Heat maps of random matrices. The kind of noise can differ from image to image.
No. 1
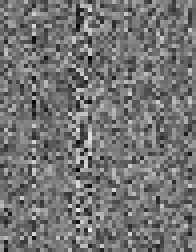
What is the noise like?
columns of uneven size
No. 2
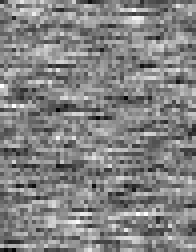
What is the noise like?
streaked along the rows
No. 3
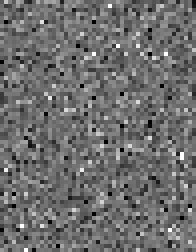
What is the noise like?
heavy tails
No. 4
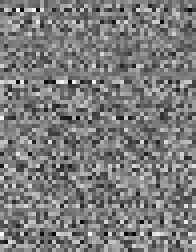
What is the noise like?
rows of uneven size
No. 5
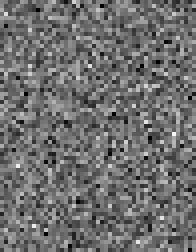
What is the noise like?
independent entries
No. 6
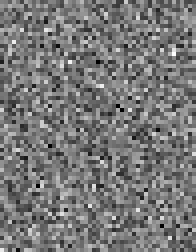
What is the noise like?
independent entries
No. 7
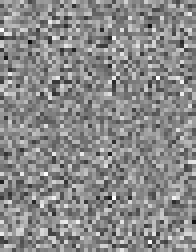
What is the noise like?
low rank plus noise
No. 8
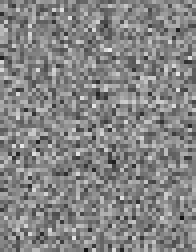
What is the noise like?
independent entries
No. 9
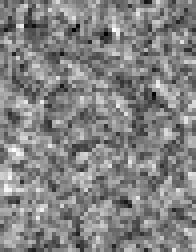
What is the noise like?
blotchy
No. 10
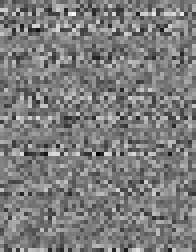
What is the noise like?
rows of uneven size
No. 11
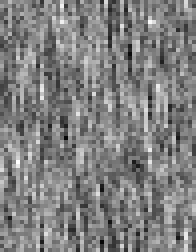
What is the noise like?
streaked along the columns
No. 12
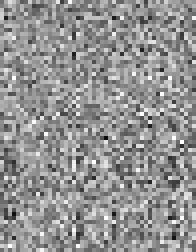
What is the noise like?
low rank plus noise
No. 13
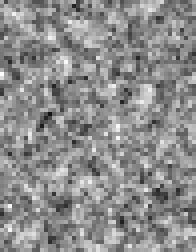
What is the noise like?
blotchy
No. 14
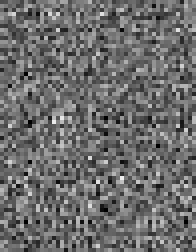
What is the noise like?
low rank plus noise
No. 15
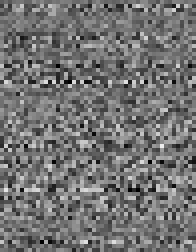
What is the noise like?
rows of uneven size
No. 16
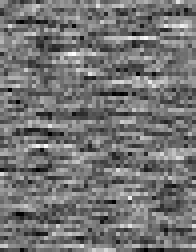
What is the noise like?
streaked along the rows
